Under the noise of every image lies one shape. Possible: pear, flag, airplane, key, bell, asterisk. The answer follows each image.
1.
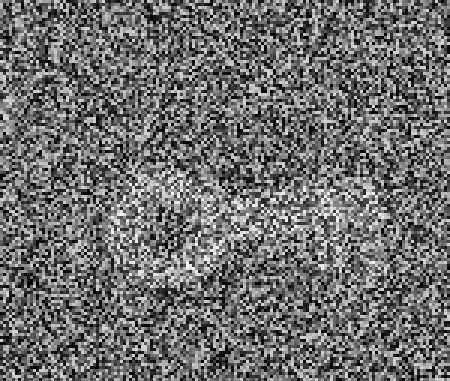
key
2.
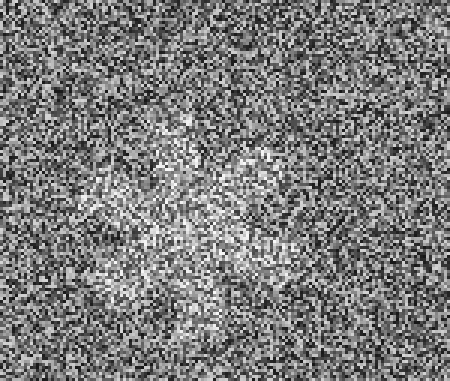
asterisk
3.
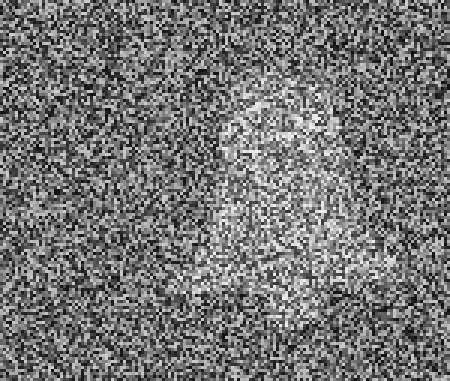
bell
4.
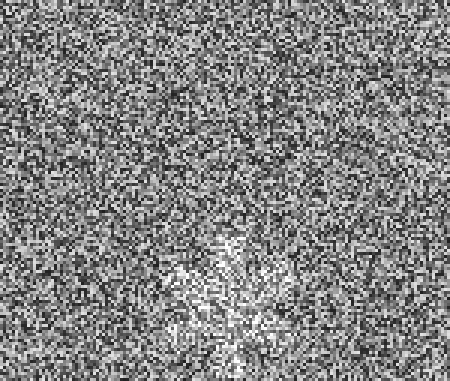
asterisk
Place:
bottom middle
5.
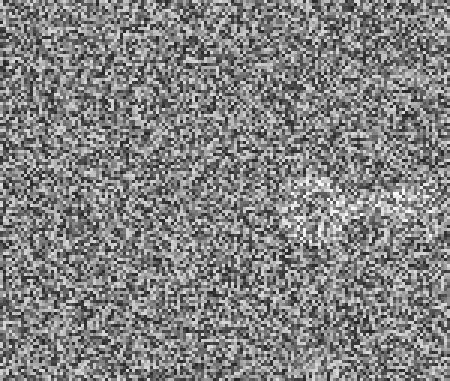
key
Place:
middle right
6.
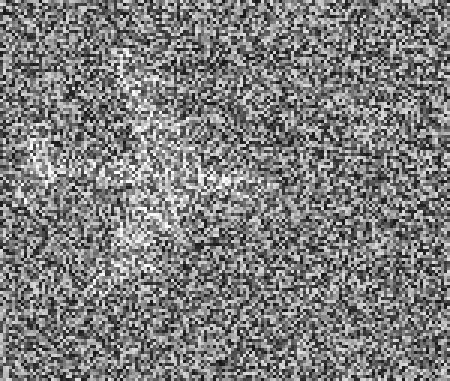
airplane
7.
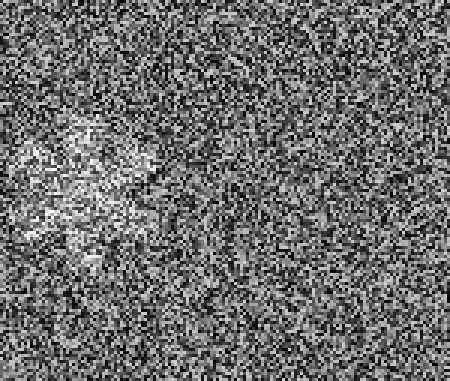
asterisk
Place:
middle left
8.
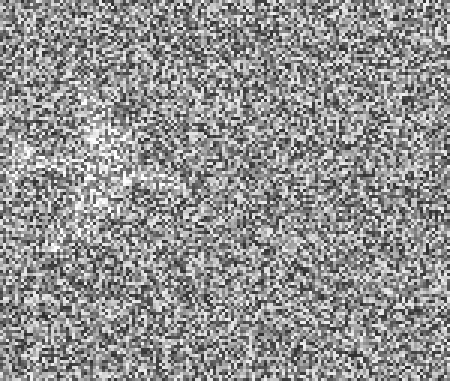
airplane
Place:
middle left
